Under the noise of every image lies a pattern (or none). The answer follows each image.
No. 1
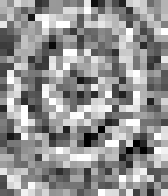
rings round one point
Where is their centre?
centre
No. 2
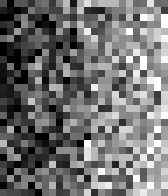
a smooth slope
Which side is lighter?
right
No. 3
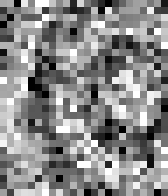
rings round one point
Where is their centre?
middle right
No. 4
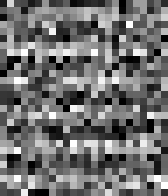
horizontal stripes
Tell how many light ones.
6
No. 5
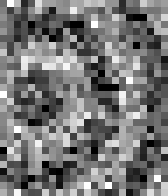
rings round one point
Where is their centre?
middle left
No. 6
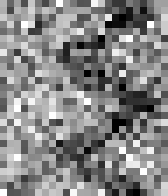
a wavy band
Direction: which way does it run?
top to bottom
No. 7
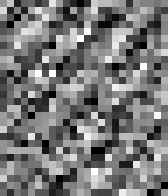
diagonal stripes
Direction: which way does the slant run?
bottom left to top right
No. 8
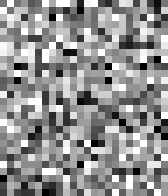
only noise
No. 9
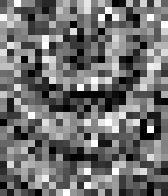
rings round one point
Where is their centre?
top middle
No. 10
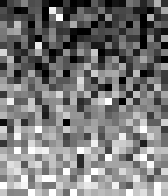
a smooth slope
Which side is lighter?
bottom
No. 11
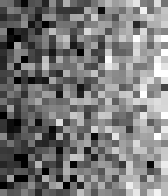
a smooth slope
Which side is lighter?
right
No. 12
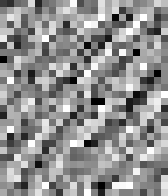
diagonal stripes
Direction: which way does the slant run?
bottom left to top right
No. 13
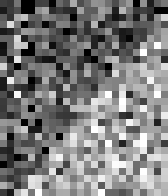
a sharp edge
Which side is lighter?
bottom right
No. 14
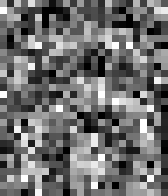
rings round one point
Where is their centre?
bottom middle
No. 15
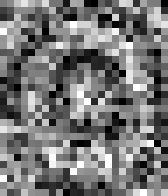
rings round one point
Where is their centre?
centre
